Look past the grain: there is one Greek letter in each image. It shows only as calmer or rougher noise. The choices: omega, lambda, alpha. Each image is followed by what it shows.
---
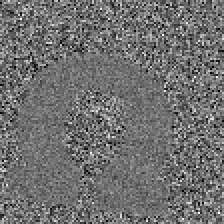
omega
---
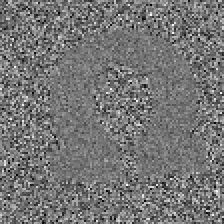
omega
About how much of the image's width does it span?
two thirds
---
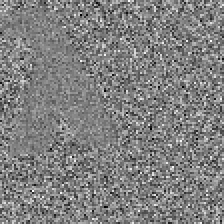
lambda
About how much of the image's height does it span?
two thirds
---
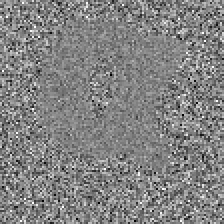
alpha
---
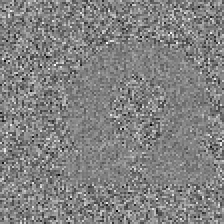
omega
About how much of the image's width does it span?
two thirds
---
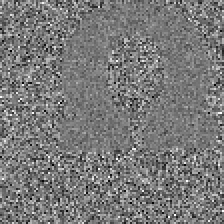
omega
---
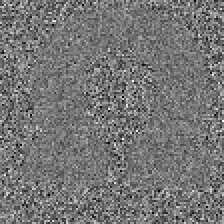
omega
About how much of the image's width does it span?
nearly all
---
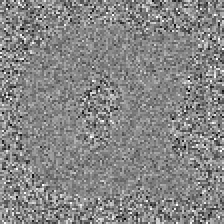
alpha
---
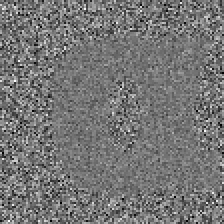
alpha
